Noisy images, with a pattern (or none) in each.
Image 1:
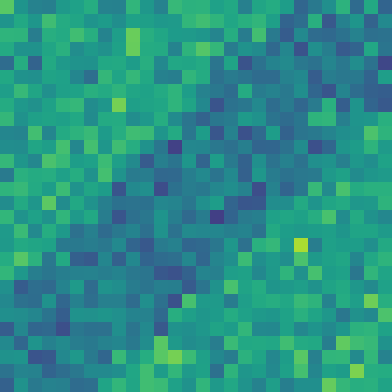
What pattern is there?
a diagonal band
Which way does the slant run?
bottom left to top right
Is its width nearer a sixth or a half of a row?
a half
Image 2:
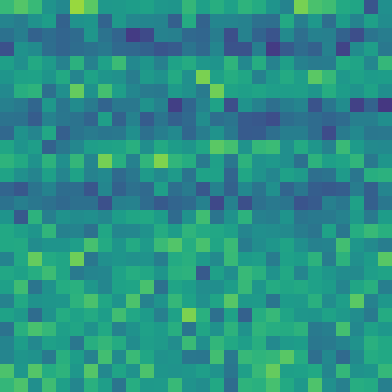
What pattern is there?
bands of rows
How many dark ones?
3
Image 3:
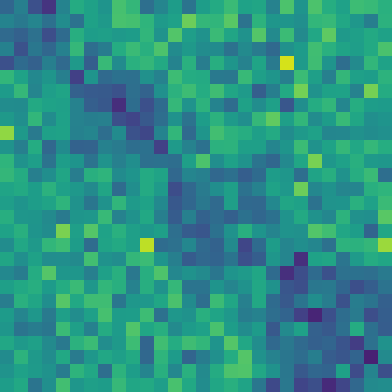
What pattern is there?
blocks along the diagonal
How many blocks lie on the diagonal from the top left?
4
